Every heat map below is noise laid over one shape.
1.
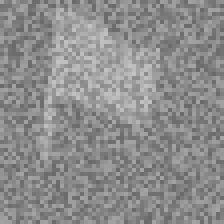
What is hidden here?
light flag
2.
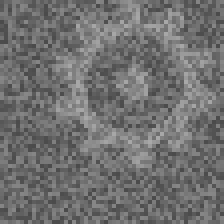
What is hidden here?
light gear
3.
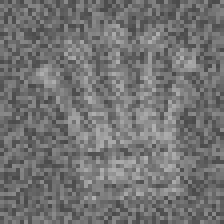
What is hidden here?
light chess queen
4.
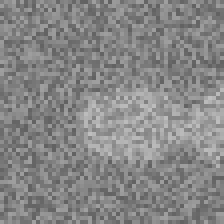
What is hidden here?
light fish
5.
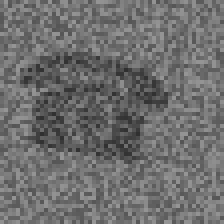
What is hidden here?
dark telephone
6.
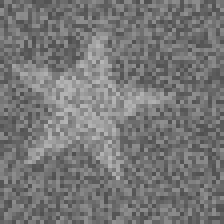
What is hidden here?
light star
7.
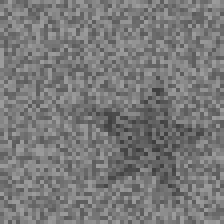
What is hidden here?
dark star
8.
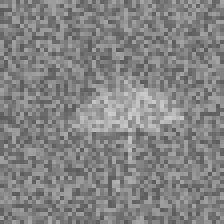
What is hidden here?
light umbrella
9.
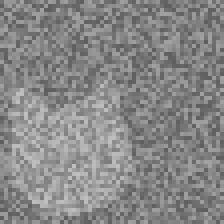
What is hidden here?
light cat's head
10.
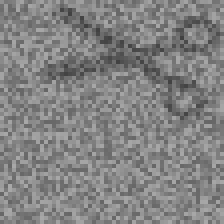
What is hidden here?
dark pair of scissors
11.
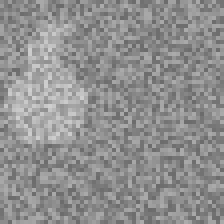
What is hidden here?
light pear
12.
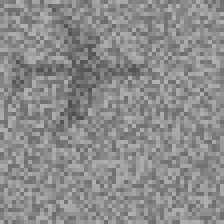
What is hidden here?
dark airplane
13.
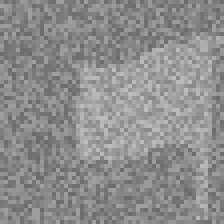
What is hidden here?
light flag
